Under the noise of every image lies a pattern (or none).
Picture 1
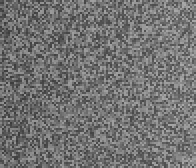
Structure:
a smooth slope
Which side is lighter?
right
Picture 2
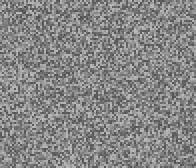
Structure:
only noise
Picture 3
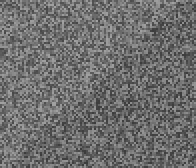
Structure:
a sharp edge
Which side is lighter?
top left
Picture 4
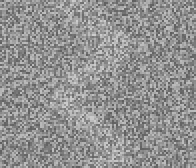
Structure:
a wavy band
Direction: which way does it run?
top to bottom
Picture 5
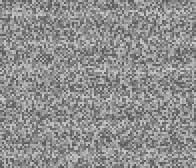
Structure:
horizontal stripes
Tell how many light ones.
6
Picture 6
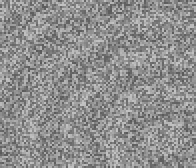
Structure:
rings round one point
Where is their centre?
bottom right
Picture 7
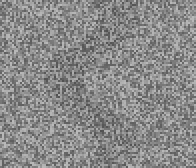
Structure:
a wavy band
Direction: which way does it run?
top to bottom
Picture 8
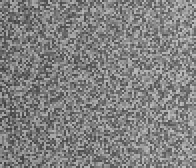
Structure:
a smooth slope
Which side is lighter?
right
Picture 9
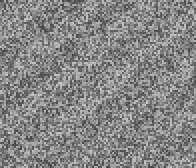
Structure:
diagonal stripes
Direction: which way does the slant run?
bottom left to top right
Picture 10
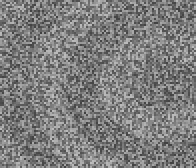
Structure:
rings round one point
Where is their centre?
middle right
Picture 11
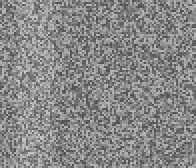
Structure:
one vertical stripe
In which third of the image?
left
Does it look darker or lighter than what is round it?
lighter
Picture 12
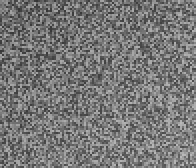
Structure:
a smooth slope
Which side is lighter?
bottom right
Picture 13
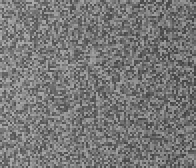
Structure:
a smooth slope
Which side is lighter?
left
